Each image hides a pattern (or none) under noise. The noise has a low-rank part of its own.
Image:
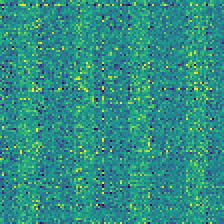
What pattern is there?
vertical stripes
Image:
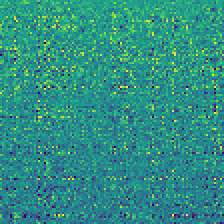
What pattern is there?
a smooth slope
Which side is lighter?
top
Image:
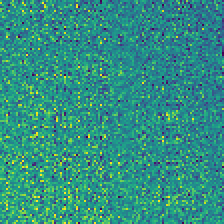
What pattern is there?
a smooth slope
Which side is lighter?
bottom left
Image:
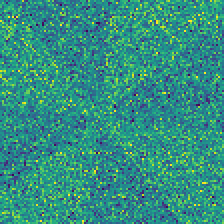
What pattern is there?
spokes from one point
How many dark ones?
4
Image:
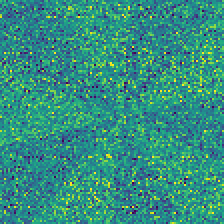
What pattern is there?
spokes from one point
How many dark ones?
5
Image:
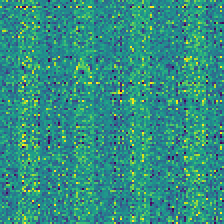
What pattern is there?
vertical stripes
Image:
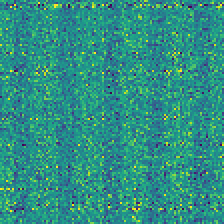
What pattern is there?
vertical stripes
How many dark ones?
5
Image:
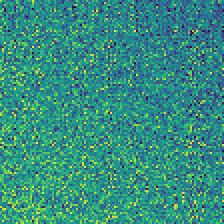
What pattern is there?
a smooth slope
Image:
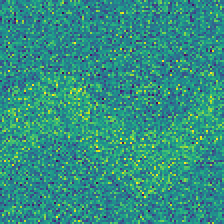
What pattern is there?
a wavy band
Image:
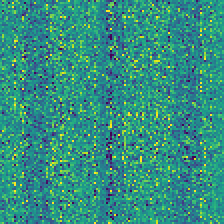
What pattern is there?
vertical stripes
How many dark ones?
3
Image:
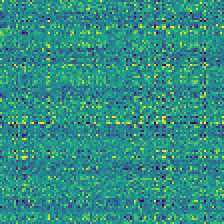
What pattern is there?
horizontal stripes
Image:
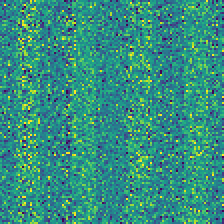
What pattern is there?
vertical stripes
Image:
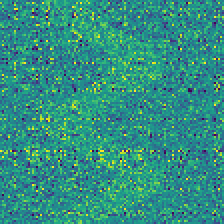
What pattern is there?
a wavy band
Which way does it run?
top to bottom
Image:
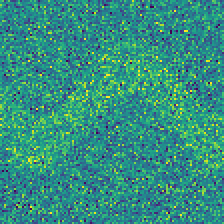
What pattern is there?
a wavy band
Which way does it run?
left to right
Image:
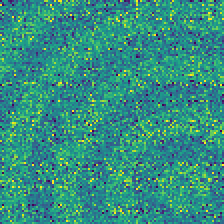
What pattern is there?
rings round one point
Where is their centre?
bottom right
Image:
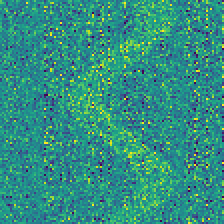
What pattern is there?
a wavy band
